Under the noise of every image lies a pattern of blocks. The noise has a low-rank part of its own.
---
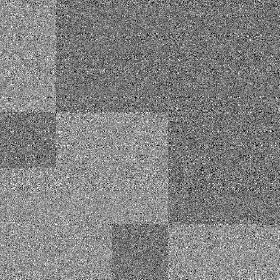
mirrored about the diagonal from the bottom left
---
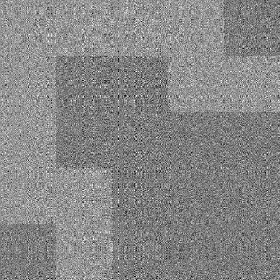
mirrored about the diagonal from the top left
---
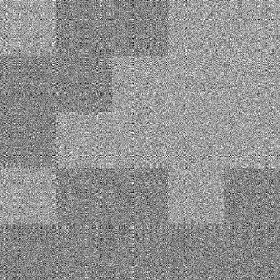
no symmetry
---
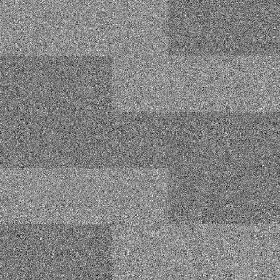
the same after a half turn
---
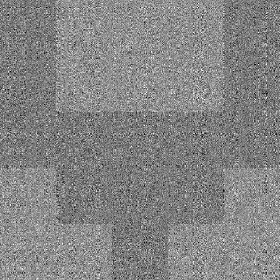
left and right mirror each other
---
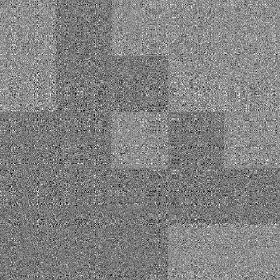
mirrored about the diagonal from the bottom left
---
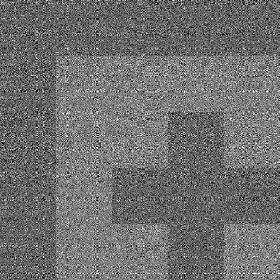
mirrored about the diagonal from the top left
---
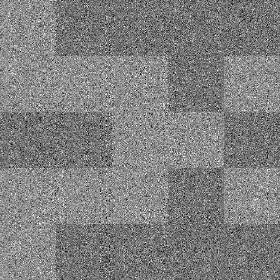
top and bottom mirror each other
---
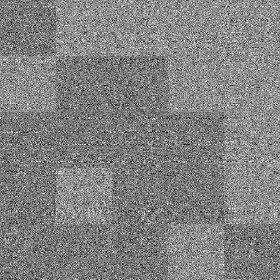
mirrored about the diagonal from the bottom left
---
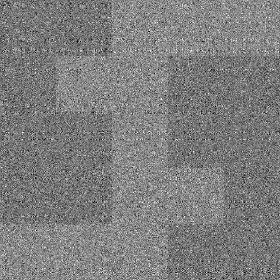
the same after a half turn
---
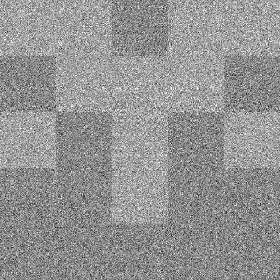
left and right mirror each other
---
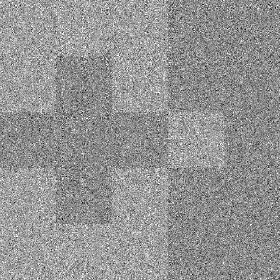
top and bottom mirror each other
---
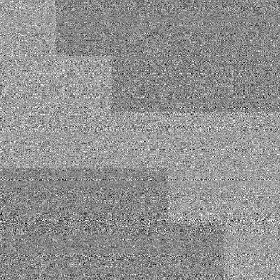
the same after a half turn
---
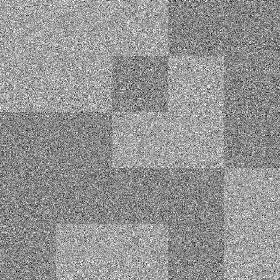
no symmetry
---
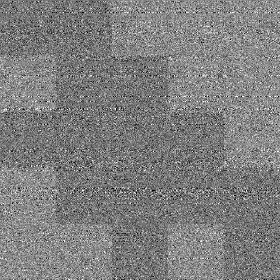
mirrored about the diagonal from the bottom left
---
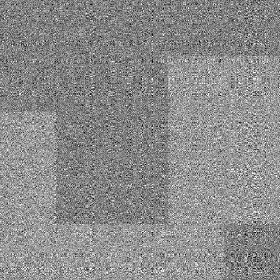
no symmetry
